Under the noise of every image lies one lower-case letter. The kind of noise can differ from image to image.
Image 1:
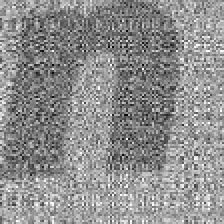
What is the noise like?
low rank plus noise
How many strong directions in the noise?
two
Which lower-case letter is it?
n
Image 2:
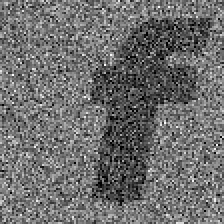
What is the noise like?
independent entries
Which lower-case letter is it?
f
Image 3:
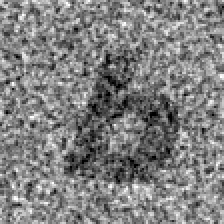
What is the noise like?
blotchy
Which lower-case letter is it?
b
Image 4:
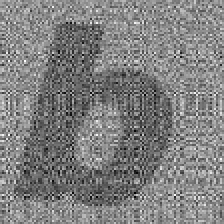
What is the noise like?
low rank plus noise
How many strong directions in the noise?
one
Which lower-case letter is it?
b
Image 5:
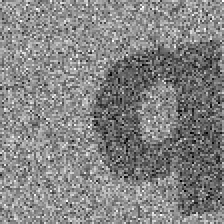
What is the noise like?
independent entries
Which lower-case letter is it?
q
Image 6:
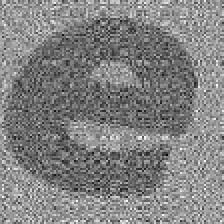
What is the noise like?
low rank plus noise
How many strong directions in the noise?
two
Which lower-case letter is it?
e
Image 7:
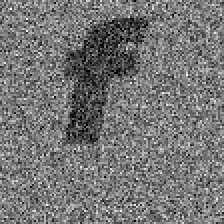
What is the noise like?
independent entries
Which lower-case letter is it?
f
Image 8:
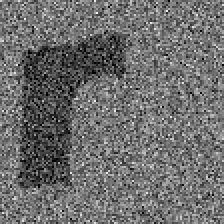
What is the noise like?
independent entries
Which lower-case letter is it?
r
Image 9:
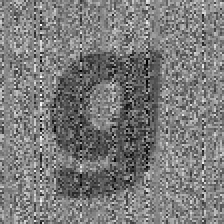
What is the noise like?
columns of uneven size
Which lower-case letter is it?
g
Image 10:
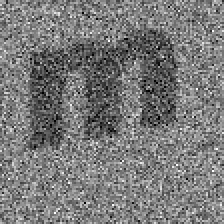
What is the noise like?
independent entries
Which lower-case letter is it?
m
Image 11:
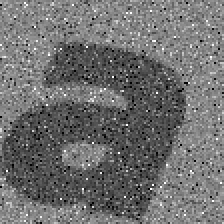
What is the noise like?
heavy tails
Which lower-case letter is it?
a
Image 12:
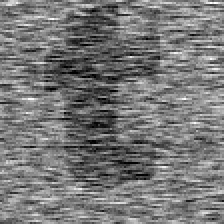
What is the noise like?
streaked along the rows
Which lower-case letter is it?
t
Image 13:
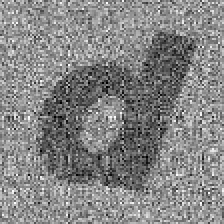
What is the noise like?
low rank plus noise
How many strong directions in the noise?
three or four
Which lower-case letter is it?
d
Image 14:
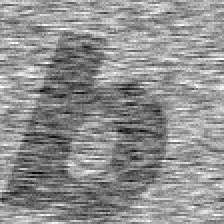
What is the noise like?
streaked along the rows
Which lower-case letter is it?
b
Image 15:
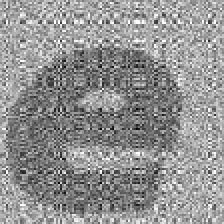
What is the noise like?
low rank plus noise
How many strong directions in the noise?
one
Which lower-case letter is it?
e
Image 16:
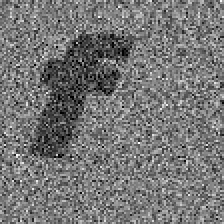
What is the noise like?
low rank plus noise
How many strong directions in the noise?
five to eight
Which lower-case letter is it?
f
